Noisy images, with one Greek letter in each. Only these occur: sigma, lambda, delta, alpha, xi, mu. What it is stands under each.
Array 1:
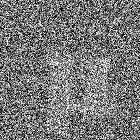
mu
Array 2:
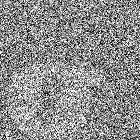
sigma
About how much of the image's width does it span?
two thirds
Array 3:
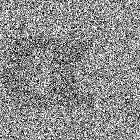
alpha
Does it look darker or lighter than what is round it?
darker
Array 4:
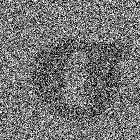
sigma
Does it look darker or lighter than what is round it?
darker
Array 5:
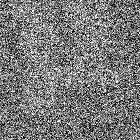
mu
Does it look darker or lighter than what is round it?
lighter
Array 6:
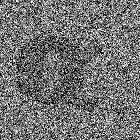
alpha
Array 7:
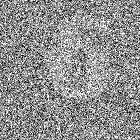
delta
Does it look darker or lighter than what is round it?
lighter
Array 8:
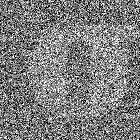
sigma
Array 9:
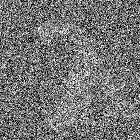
lambda
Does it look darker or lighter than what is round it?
lighter
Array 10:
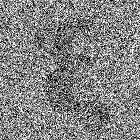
xi
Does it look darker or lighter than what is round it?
darker
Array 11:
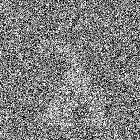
lambda
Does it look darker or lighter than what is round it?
lighter
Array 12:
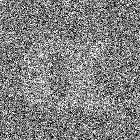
alpha
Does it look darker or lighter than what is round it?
lighter
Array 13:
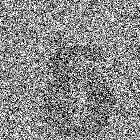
delta
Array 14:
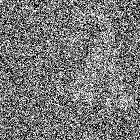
lambda
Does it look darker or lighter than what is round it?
lighter
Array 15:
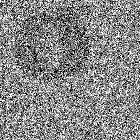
sigma
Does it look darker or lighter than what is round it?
darker
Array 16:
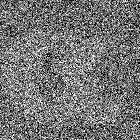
alpha
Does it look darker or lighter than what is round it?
lighter
